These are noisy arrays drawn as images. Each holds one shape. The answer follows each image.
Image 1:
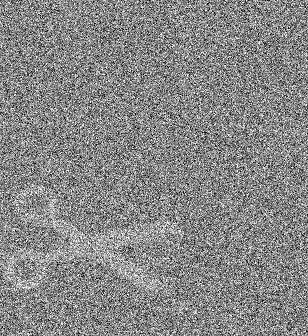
light pair of scissors
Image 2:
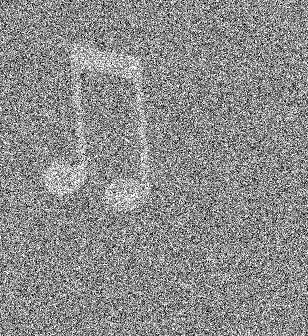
light pair of musical notes
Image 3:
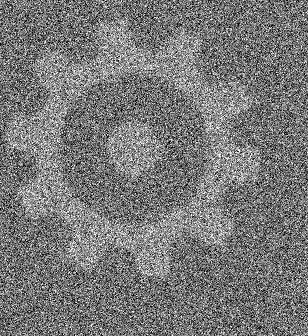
light gear
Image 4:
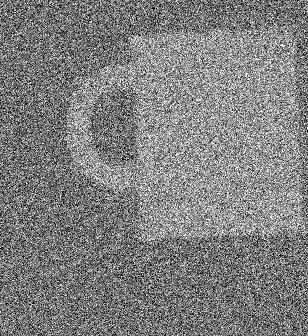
light cup
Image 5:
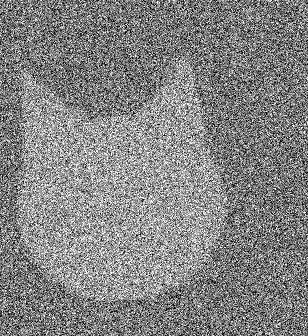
light cat's head
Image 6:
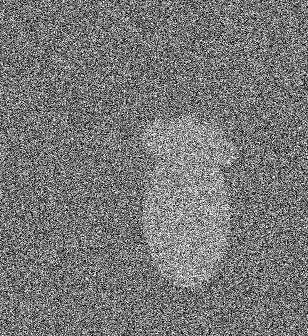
light footprint
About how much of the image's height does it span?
half
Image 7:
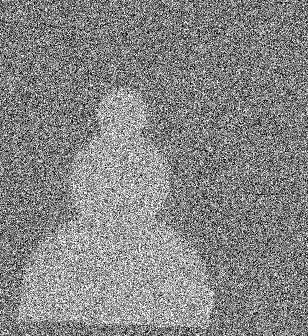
light chess pawn
